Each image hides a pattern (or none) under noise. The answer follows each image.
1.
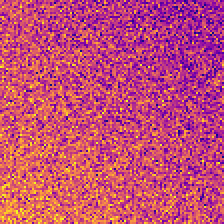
a smooth slope
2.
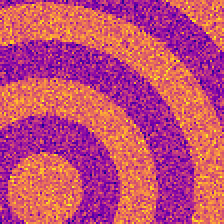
rings round one point
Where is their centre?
bottom left
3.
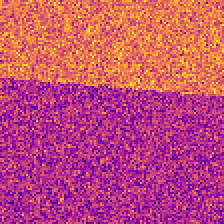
a sharp edge
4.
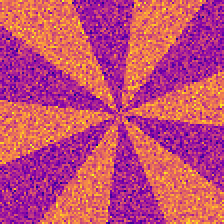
spokes from one point
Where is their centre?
centre
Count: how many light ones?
6
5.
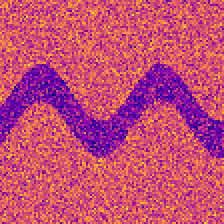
a wavy band
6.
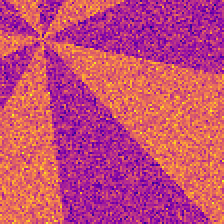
spokes from one point
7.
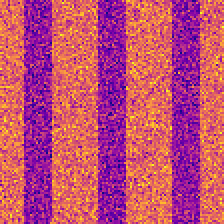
vertical stripes
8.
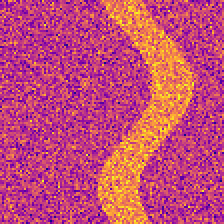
a wavy band
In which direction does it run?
top to bottom
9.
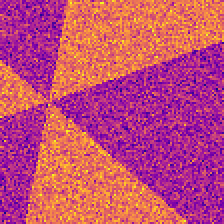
spokes from one point
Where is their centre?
middle left
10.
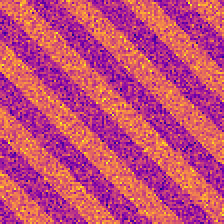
diagonal stripes
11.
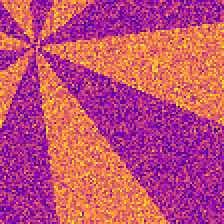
spokes from one point
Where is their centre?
top left
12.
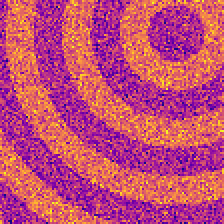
rings round one point
